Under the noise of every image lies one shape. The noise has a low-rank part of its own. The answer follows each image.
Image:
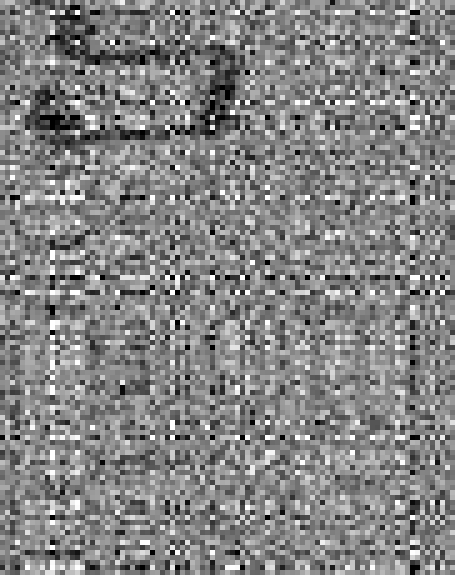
pair of musical notes
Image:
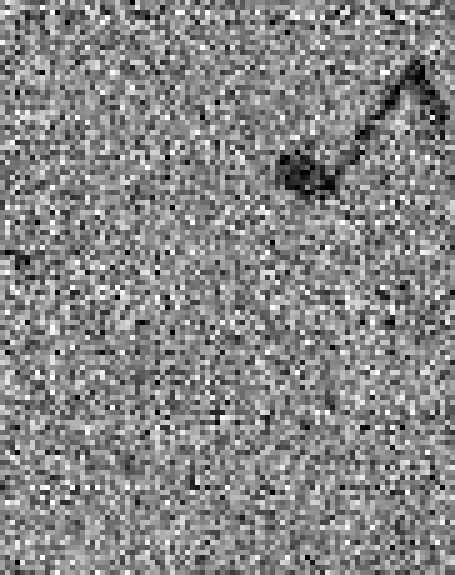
musical note
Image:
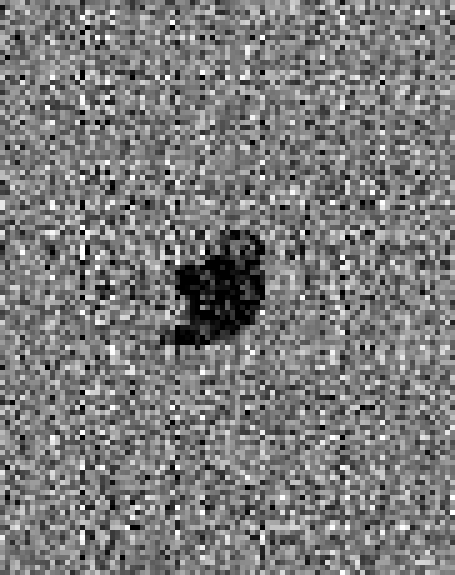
teapot
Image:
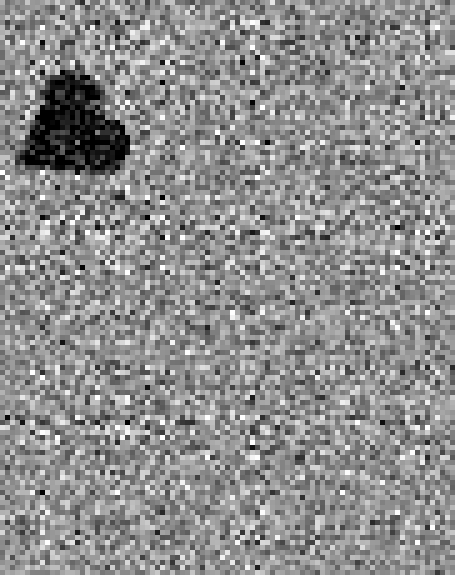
heart
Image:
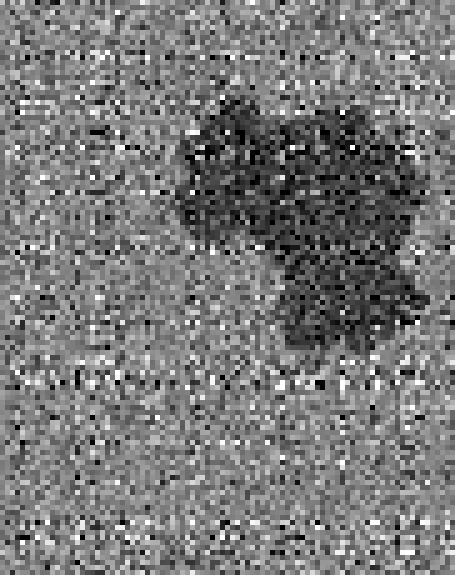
car
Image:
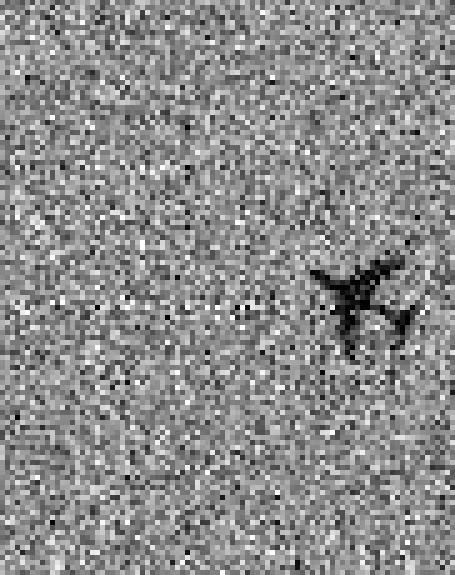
airplane
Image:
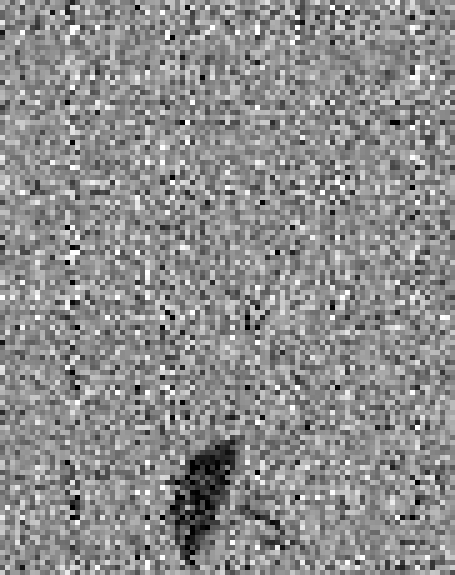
umbrella
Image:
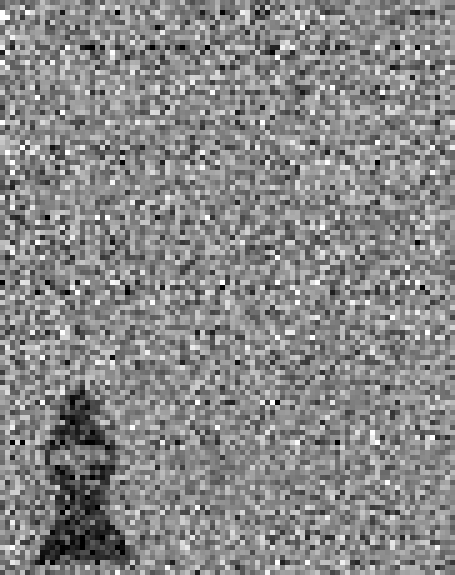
chess bishop
